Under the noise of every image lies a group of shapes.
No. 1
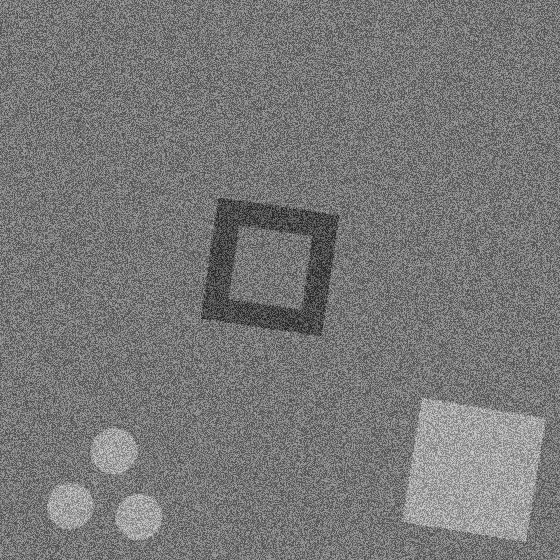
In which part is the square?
bottom right
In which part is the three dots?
bottom left
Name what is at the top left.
nothing
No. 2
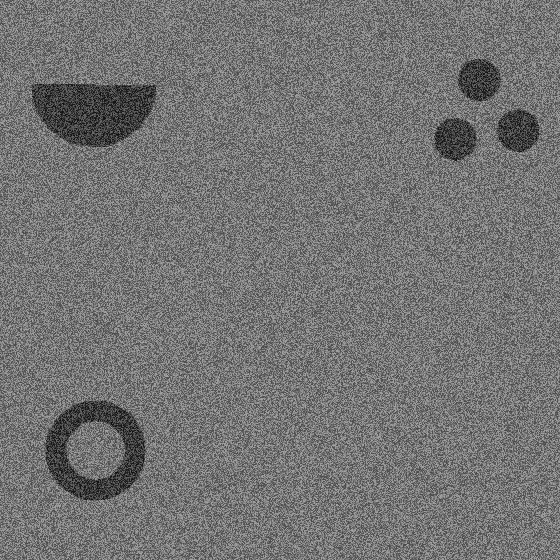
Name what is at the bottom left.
ring
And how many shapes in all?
3
